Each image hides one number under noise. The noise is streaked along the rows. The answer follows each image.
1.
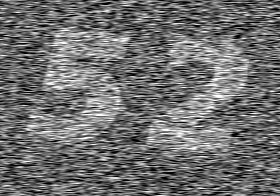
52
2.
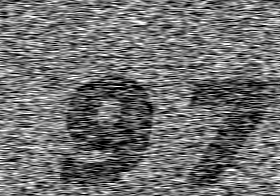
97
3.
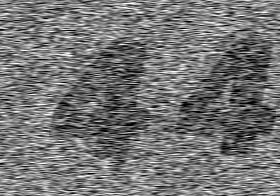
44
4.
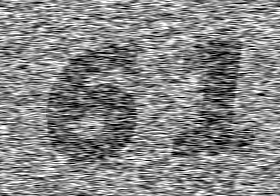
61
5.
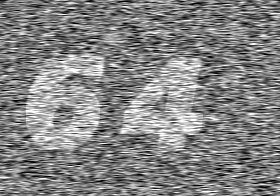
64
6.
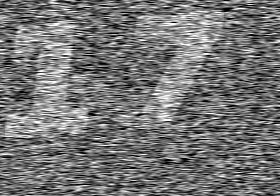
17
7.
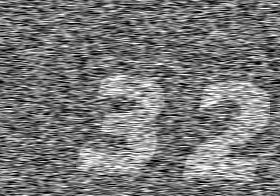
32
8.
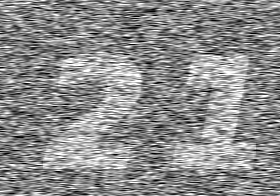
21
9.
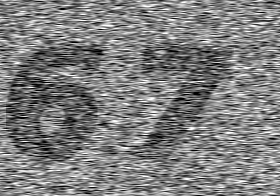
67
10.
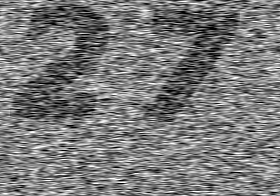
27
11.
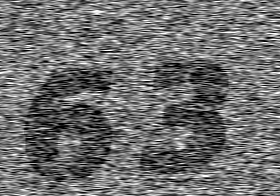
63
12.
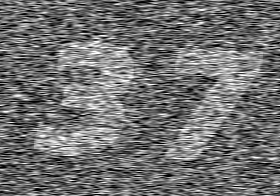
37
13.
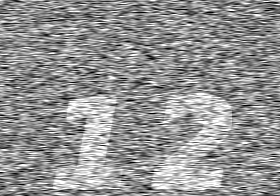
12
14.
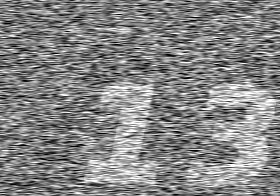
13
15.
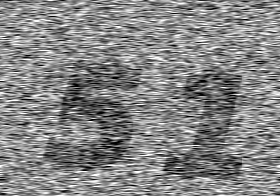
51
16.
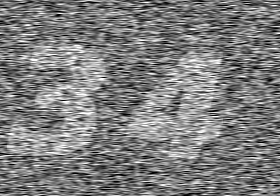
34
